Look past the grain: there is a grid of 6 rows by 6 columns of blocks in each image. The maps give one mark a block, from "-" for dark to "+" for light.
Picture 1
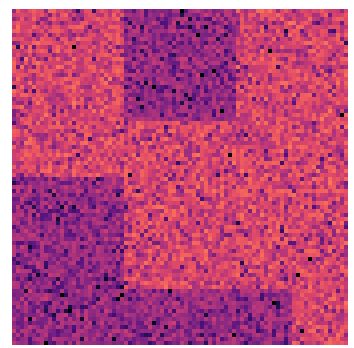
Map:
++--++
++--++
++++++
--++++
--++++
-----+
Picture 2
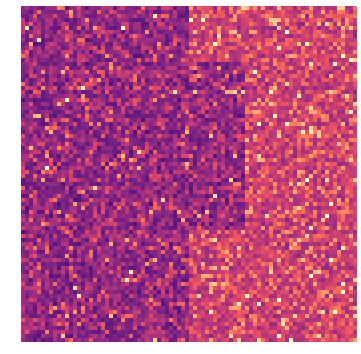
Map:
---+++
----++
----++
----++
---+++
---+++
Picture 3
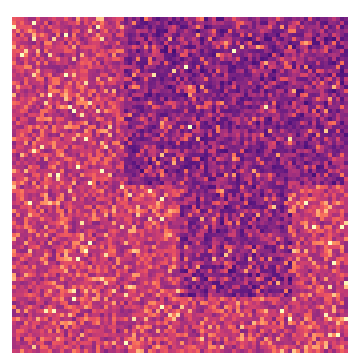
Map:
++----
++----
++----
+++--+
+++--+
++++++
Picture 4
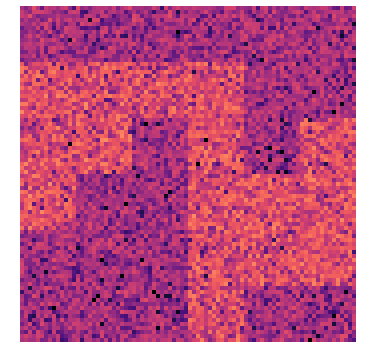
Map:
------
++++--
++-+-+
+--+++
---+++
---+--
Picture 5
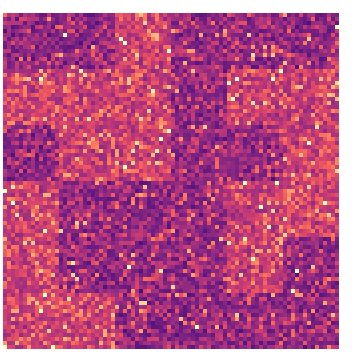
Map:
--+---
+++-++
-++--+
+---++
+---+-
++----
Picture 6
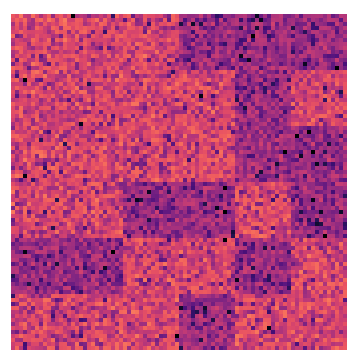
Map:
+++---
++++-+
++++--
++--+-
--++-+
+++-++
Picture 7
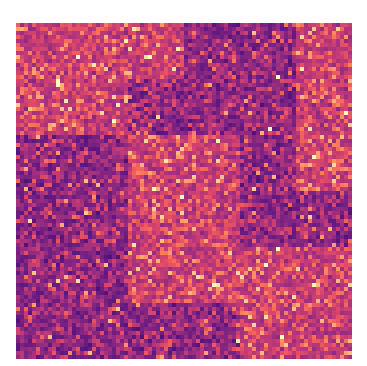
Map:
+++--+
++---+
--++-+
--++--
--++++
----++
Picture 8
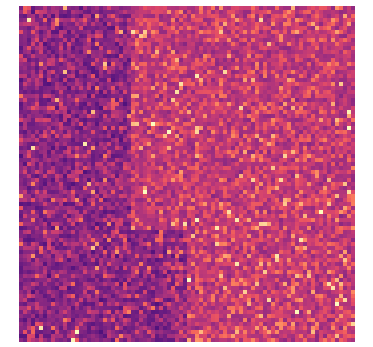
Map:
--++++
--++++
--++++
--++++
---+++
---+++
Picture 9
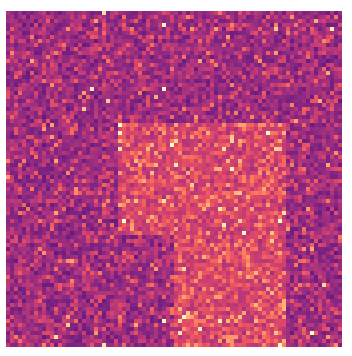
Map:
------
------
--+++-
--+++-
---++-
---++-
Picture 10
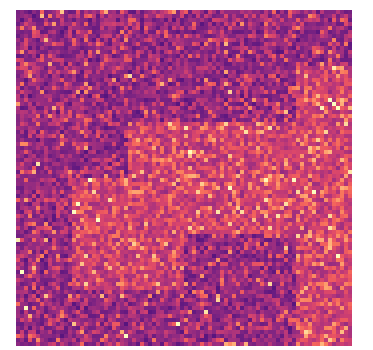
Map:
------
-----+
--++++
-+++++
-++--+
-----+
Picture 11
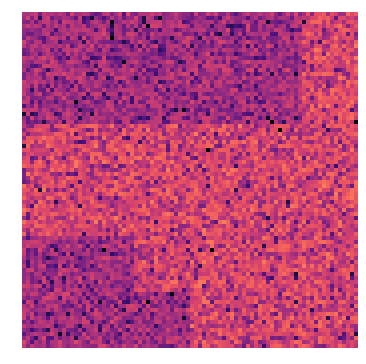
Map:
-----+
-----+
++++++
++++++
--++++
---+++
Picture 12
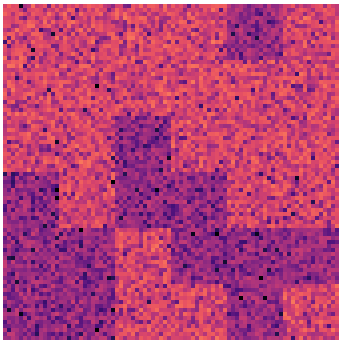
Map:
++++-+
++++++
++-+++
-+--++
--+---
--++-+
